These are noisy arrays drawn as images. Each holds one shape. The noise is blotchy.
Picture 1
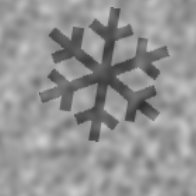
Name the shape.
snowflake
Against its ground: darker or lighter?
darker
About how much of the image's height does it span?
two thirds
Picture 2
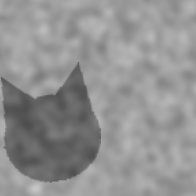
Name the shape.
cat's head
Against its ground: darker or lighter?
darker
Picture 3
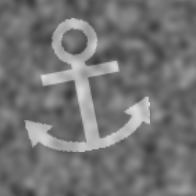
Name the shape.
anchor
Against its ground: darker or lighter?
lighter
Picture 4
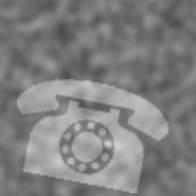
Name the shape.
telephone
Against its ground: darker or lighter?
lighter
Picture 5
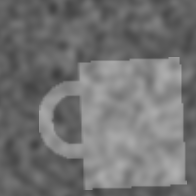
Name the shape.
cup
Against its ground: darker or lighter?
lighter
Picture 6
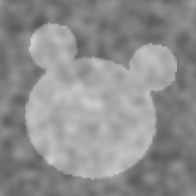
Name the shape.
bear's head
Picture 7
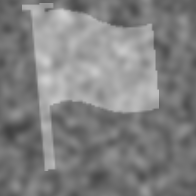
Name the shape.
flag
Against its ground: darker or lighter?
lighter
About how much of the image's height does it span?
nearly all
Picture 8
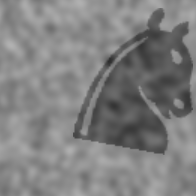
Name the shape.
chess knight
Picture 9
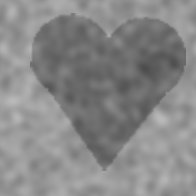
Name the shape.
heart
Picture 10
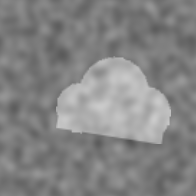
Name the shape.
cloud
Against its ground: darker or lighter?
lighter
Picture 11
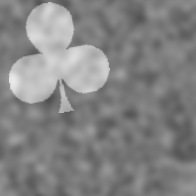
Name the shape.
club
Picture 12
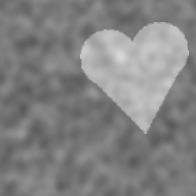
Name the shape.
heart
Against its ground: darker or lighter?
lighter
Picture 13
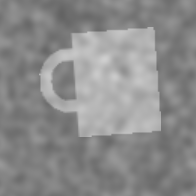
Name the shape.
cup
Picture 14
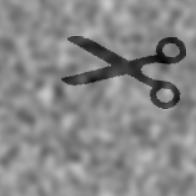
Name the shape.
pair of scissors
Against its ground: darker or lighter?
darker
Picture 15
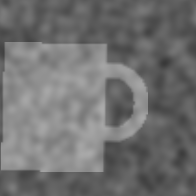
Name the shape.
cup
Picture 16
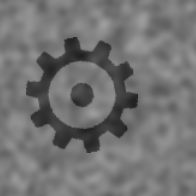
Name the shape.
gear
